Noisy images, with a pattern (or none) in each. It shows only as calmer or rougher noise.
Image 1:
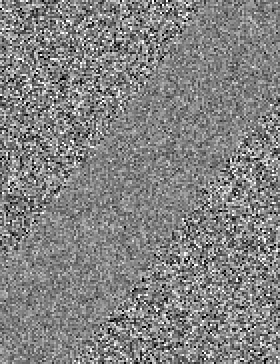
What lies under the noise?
a diagonal band
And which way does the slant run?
bottom left to top right
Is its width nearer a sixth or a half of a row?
a half
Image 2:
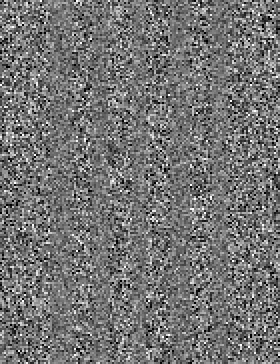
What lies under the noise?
bands of columns
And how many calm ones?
5
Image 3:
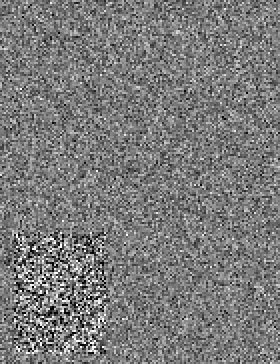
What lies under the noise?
one block
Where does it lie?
bottom left
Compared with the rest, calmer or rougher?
rougher
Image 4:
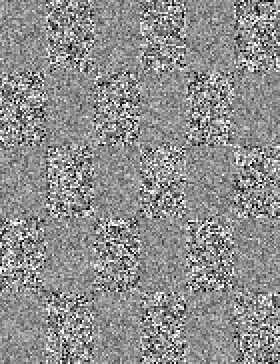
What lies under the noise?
a checkerboard
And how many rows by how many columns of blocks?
5 by 6
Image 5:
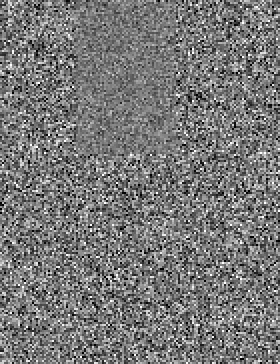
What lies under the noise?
one block
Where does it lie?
top middle
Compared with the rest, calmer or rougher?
calmer
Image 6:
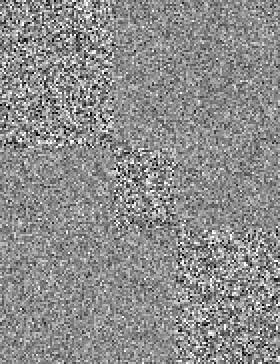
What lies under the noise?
blocks along the diagonal
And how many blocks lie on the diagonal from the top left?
3
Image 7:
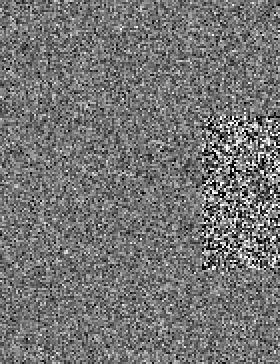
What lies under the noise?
one block
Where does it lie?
middle right
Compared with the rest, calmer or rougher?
rougher
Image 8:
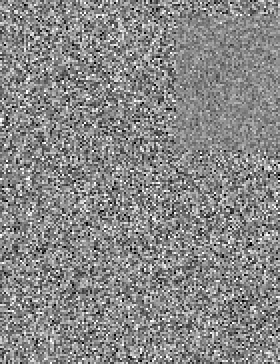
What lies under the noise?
one block
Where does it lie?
top right
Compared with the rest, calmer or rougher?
calmer
